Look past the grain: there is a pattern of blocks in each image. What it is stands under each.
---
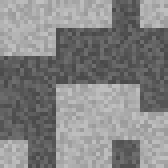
no symmetry
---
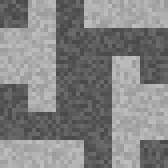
the same after a half turn
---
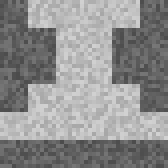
left and right mirror each other
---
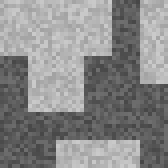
no symmetry
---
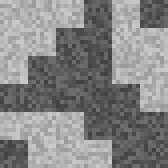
mirrored about the diagonal from the top left
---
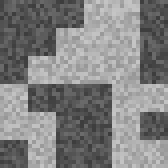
no symmetry
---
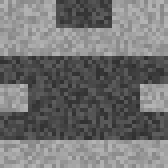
left and right mirror each other
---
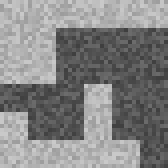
no symmetry
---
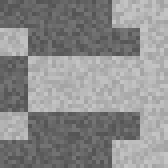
top and bottom mirror each other
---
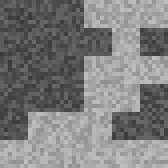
no symmetry
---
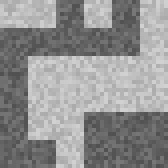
no symmetry
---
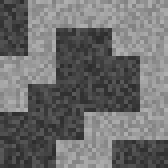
mirrored about the diagonal from the bottom left
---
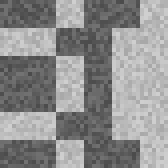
top and bottom mirror each other
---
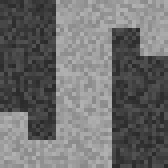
the same after a half turn
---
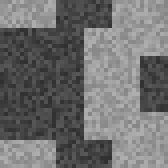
top and bottom mirror each other
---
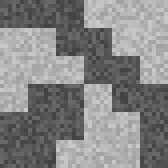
mirrored about the diagonal from the bottom left
